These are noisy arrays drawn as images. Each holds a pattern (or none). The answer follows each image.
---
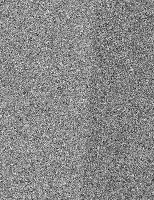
a sharp edge
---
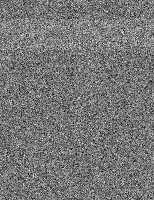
one horizontal stripe
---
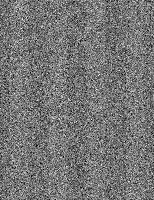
vertical stripes
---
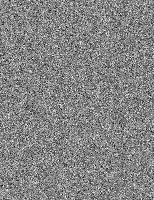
only noise
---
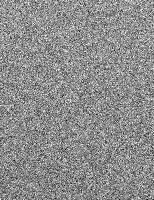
a smooth slope
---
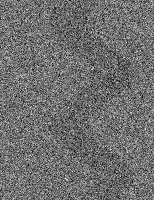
a wavy band
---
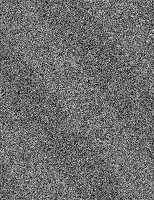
diagonal stripes
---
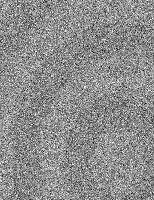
rings round one point
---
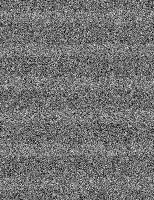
horizontal stripes
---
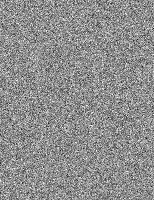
only noise
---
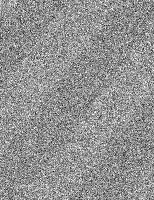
diagonal stripes
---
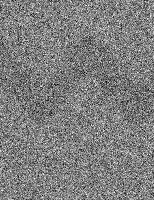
a wavy band
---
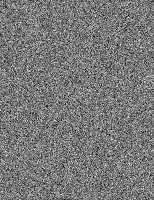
only noise
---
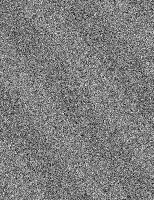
diagonal stripes
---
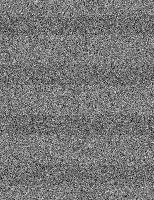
horizontal stripes
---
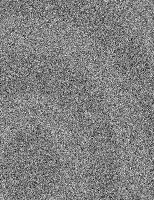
rings round one point
